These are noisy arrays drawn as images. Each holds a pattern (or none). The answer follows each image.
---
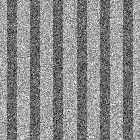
vertical stripes
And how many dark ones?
6
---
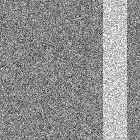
one vertical stripe
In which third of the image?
right
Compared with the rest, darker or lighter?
lighter
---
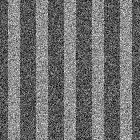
vertical stripes
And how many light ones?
5
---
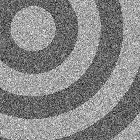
rings round one point
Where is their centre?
top left
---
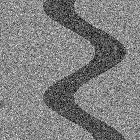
a wavy band
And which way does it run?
top to bottom
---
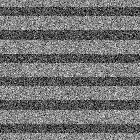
horizontal stripes
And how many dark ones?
6
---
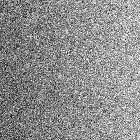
a smooth slope
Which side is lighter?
right
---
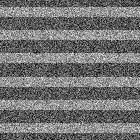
horizontal stripes
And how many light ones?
6
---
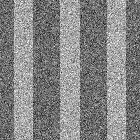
vertical stripes
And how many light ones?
3
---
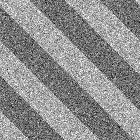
diagonal stripes
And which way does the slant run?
top left to bottom right
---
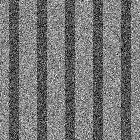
vertical stripes
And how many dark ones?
5
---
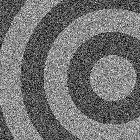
rings round one point
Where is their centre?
middle right
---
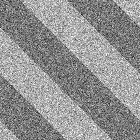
diagonal stripes
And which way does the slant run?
top left to bottom right
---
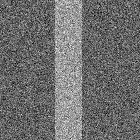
one vertical stripe
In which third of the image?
middle
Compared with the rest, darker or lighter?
lighter
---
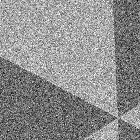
spokes from one point
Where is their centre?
bottom right
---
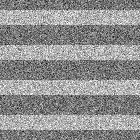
horizontal stripes
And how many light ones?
4
